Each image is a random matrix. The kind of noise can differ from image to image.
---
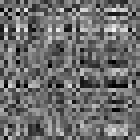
low rank plus noise
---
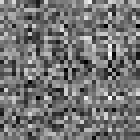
low rank plus noise
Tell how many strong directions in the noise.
three or four
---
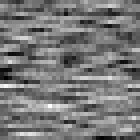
streaked along the rows
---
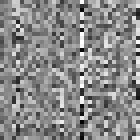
columns of uneven size
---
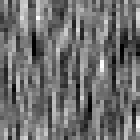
streaked along the columns
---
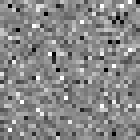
heavy tails
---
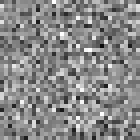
low rank plus noise
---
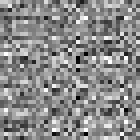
low rank plus noise
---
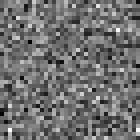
independent entries
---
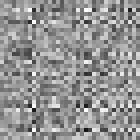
low rank plus noise
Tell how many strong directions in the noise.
one
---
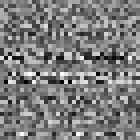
rows of uneven size
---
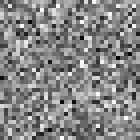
independent entries
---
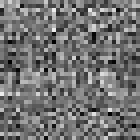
low rank plus noise
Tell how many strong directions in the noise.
three or four
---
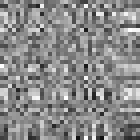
low rank plus noise
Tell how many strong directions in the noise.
one
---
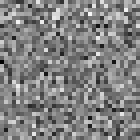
independent entries
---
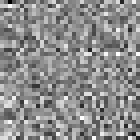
low rank plus noise
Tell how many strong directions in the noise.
two
